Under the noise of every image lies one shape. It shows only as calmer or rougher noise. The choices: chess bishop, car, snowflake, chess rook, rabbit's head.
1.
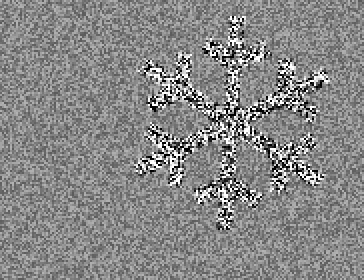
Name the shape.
snowflake
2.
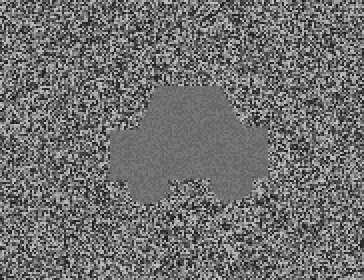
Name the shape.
car
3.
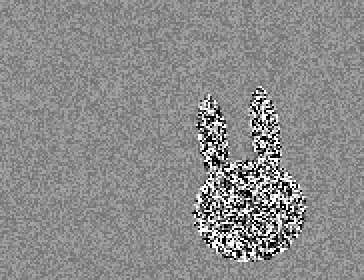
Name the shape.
rabbit's head
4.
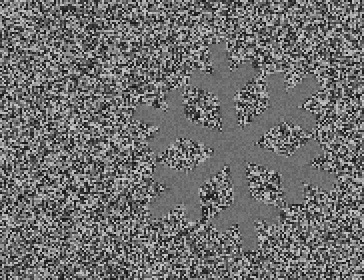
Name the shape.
snowflake
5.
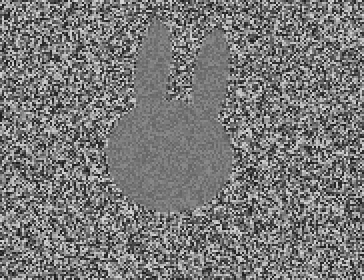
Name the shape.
rabbit's head
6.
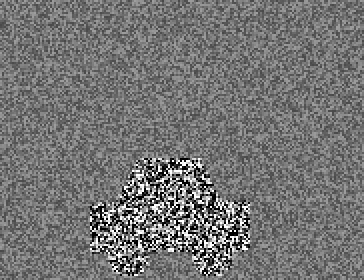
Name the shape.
car
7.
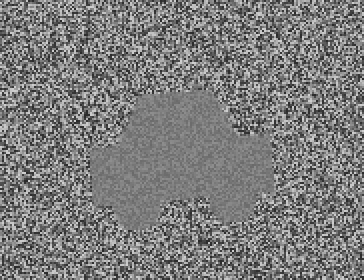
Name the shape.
car
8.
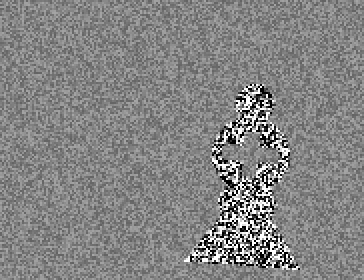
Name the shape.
chess bishop
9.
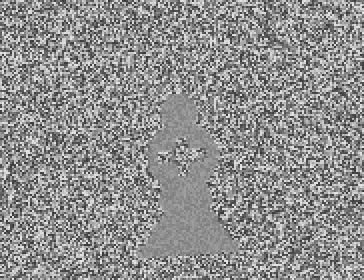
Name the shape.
chess bishop
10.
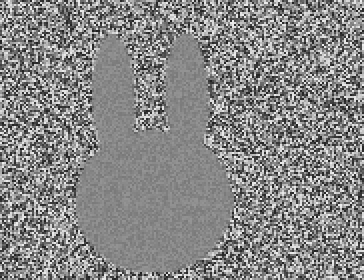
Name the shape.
rabbit's head
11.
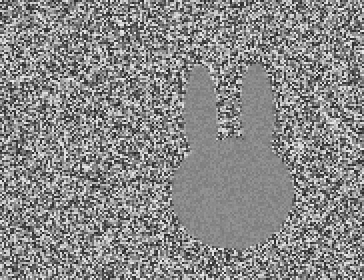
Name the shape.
rabbit's head
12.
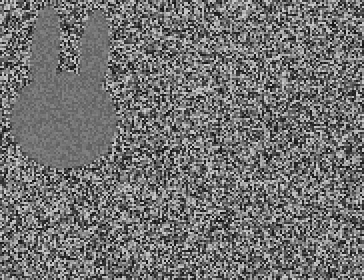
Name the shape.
rabbit's head
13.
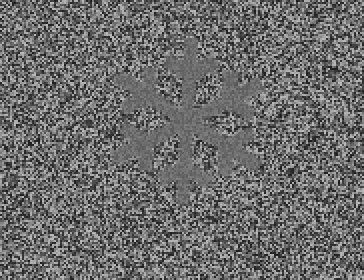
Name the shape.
snowflake
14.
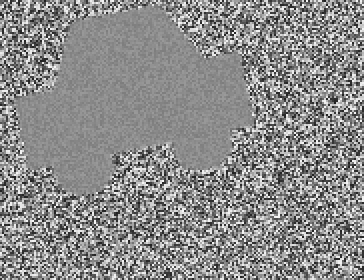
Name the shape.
car
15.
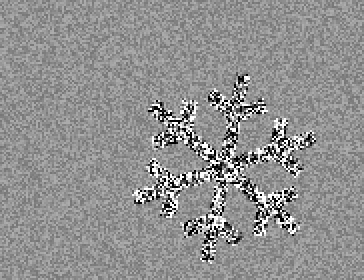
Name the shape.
snowflake
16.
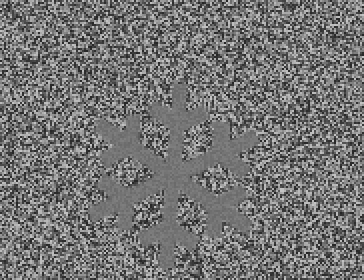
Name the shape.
snowflake
